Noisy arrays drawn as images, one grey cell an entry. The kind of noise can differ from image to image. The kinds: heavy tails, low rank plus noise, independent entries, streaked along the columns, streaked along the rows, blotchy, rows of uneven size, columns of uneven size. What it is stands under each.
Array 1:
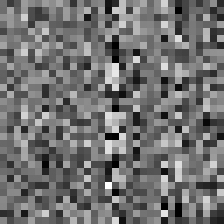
columns of uneven size
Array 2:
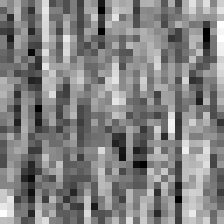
streaked along the columns
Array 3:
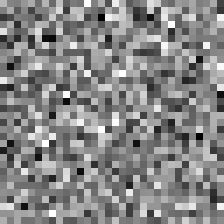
independent entries
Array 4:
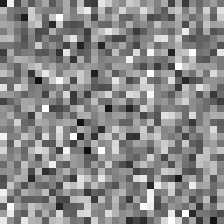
independent entries
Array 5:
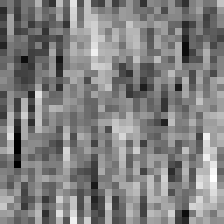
streaked along the columns
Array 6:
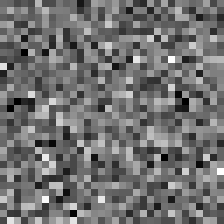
independent entries
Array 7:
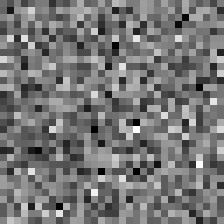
independent entries
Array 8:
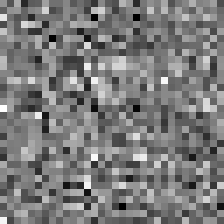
low rank plus noise
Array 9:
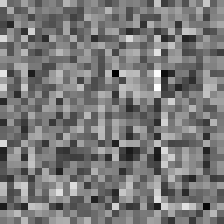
low rank plus noise
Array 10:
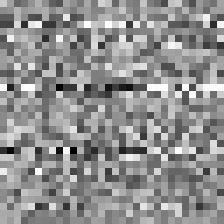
rows of uneven size
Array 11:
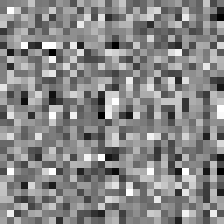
low rank plus noise
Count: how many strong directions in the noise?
three or four
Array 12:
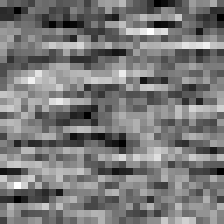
streaked along the rows
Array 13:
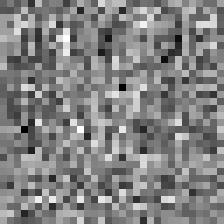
low rank plus noise
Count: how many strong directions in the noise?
three or four
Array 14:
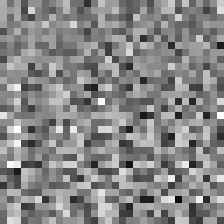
low rank plus noise
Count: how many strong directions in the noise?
two
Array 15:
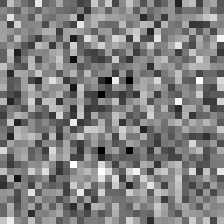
low rank plus noise
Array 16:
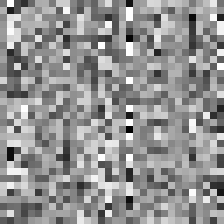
columns of uneven size
